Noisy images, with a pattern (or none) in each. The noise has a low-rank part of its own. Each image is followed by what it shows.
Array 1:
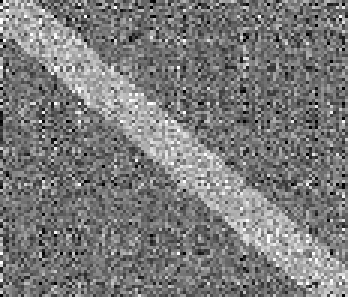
a diagonal band
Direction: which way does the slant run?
top left to bottom right
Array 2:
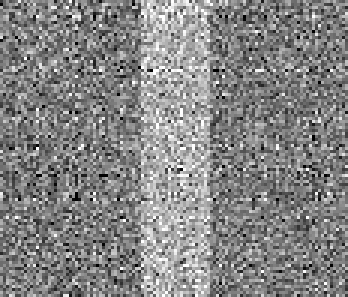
one band of columns
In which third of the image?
middle
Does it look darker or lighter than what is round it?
lighter
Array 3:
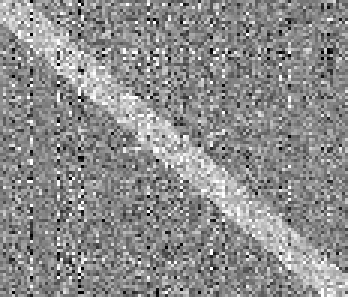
a diagonal band
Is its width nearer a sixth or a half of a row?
a sixth
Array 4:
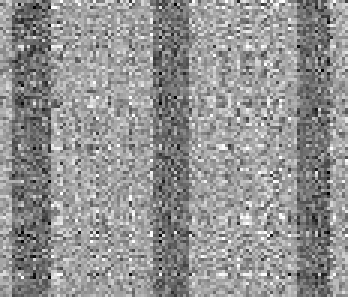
bands of columns
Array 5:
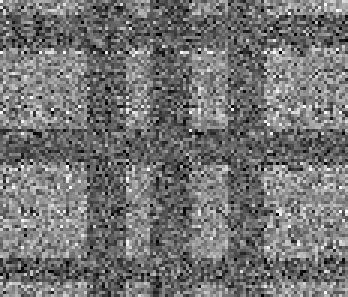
bands of rows crossing bands of columns
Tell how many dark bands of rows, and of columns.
3 and 3
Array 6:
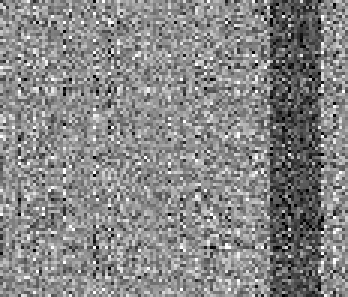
one band of columns
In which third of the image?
right
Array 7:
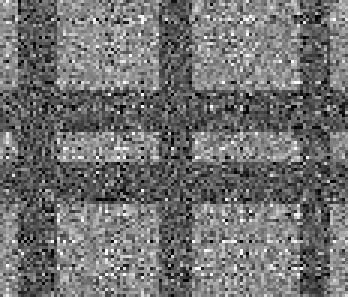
bands of rows crossing bands of columns
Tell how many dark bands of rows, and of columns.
2 and 3
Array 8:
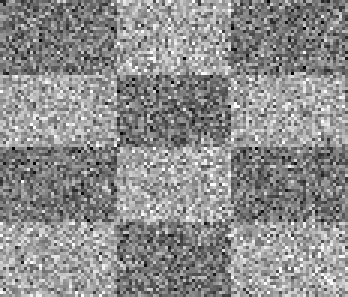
a checkerboard
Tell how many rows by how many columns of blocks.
4 by 3
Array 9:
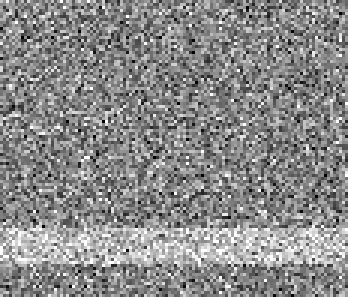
one band of rows
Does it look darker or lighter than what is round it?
lighter
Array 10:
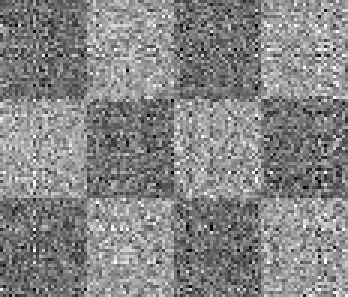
a checkerboard
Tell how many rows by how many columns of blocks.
3 by 4
